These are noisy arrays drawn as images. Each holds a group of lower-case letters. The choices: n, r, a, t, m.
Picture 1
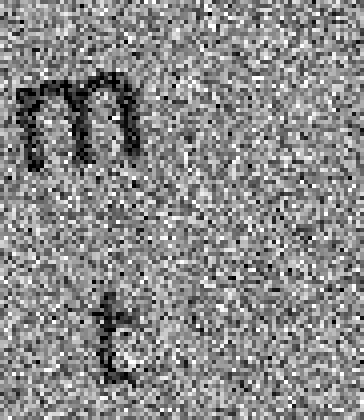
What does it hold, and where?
top left: m; bottom left: t
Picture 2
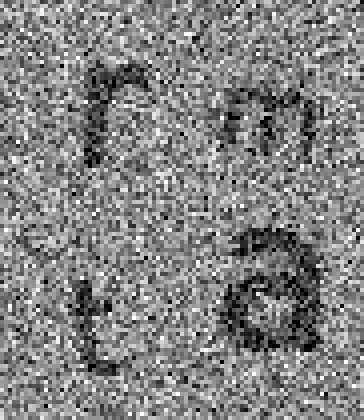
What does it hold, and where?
top left: r; top right: m; bottom left: t; bottom right: a
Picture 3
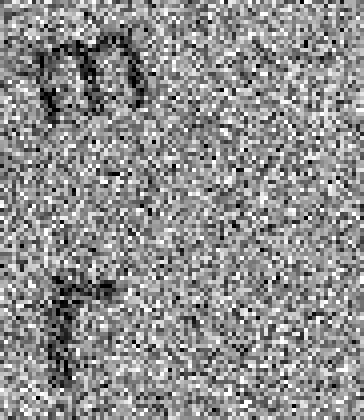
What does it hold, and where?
top left: m; bottom left: r
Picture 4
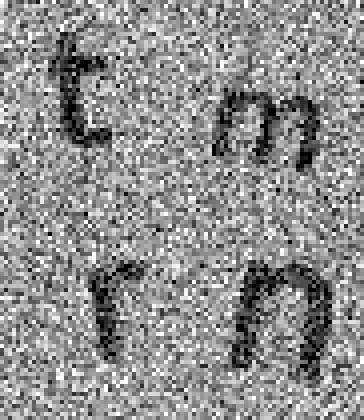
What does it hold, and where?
top left: t; top right: m; bottom left: r; bottom right: n
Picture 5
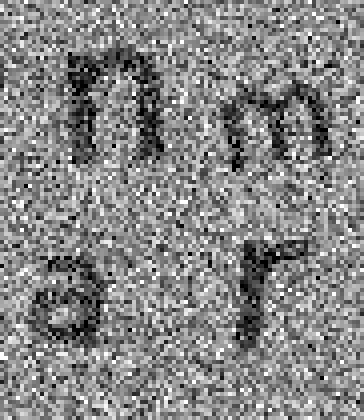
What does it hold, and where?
top left: n; top right: m; bottom left: a; bottom right: r
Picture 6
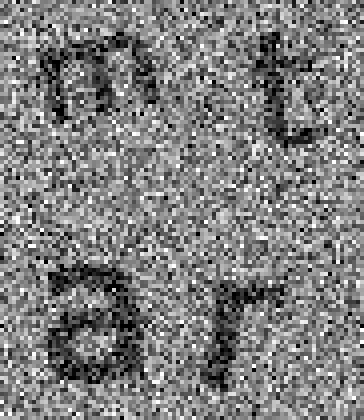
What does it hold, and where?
top left: m; top right: t; bottom left: a; bottom right: r
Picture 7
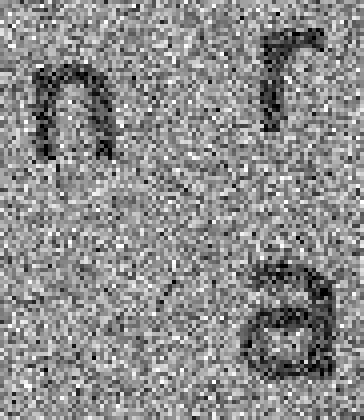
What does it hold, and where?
top left: n; top right: r; bottom right: a
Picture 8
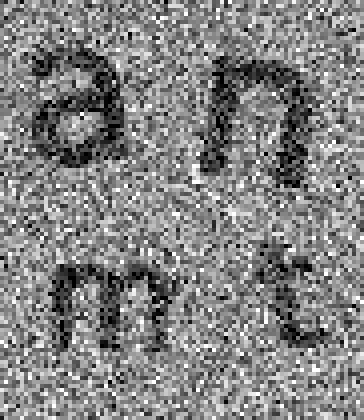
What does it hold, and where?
top left: a; top right: n; bottom left: m; bottom right: t
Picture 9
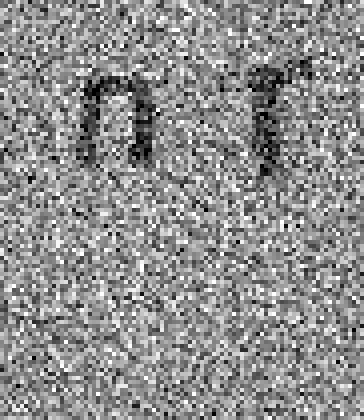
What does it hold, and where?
top left: n; top right: r
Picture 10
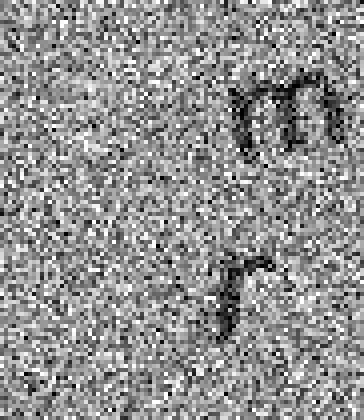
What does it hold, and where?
top right: m; bottom right: r
